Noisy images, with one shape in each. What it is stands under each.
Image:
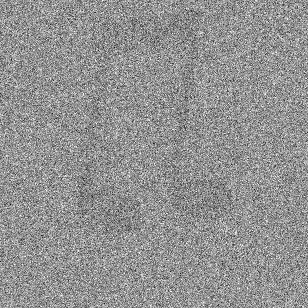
pair of musical notes
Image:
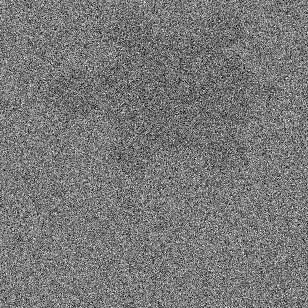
turtle
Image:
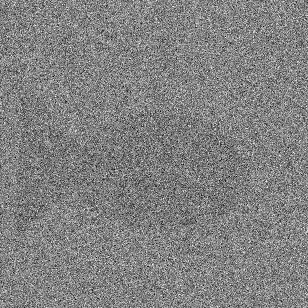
fish
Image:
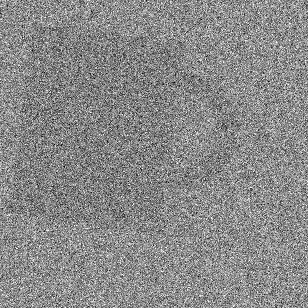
cup
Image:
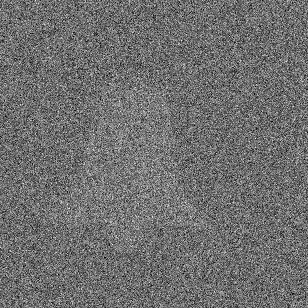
bell
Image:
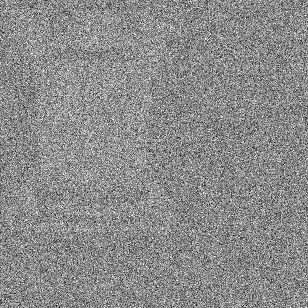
chess rook
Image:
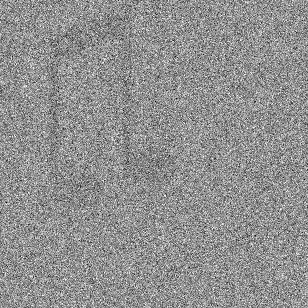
pair of musical notes
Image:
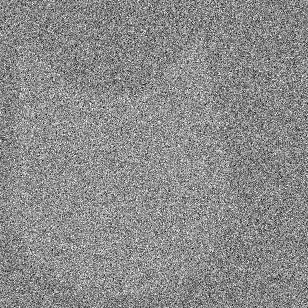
cat's head
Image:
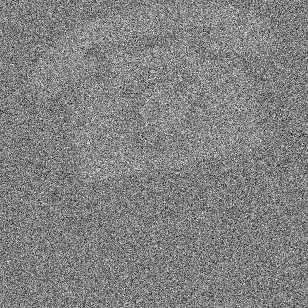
telephone
